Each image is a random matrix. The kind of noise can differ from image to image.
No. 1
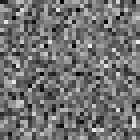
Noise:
independent entries
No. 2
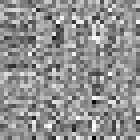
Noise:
low rank plus noise
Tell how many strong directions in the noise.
three or four
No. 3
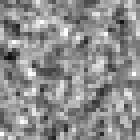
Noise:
blotchy
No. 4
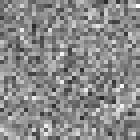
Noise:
independent entries
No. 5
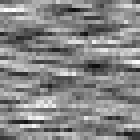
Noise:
streaked along the rows
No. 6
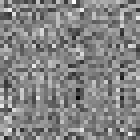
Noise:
low rank plus noise
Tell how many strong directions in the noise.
three or four
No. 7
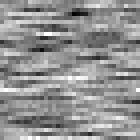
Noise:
streaked along the rows
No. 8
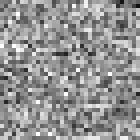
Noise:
low rank plus noise
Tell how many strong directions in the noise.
five to eight
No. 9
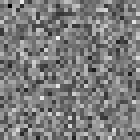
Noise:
independent entries
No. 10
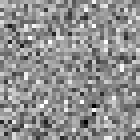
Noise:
independent entries
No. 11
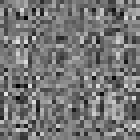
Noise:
low rank plus noise
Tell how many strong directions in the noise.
two
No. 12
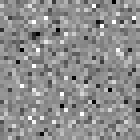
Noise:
heavy tails
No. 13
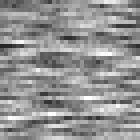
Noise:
streaked along the rows
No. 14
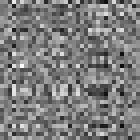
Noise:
low rank plus noise
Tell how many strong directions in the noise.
one
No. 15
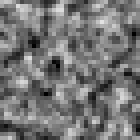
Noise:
blotchy
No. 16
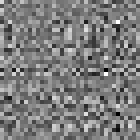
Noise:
low rank plus noise
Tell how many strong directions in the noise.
two
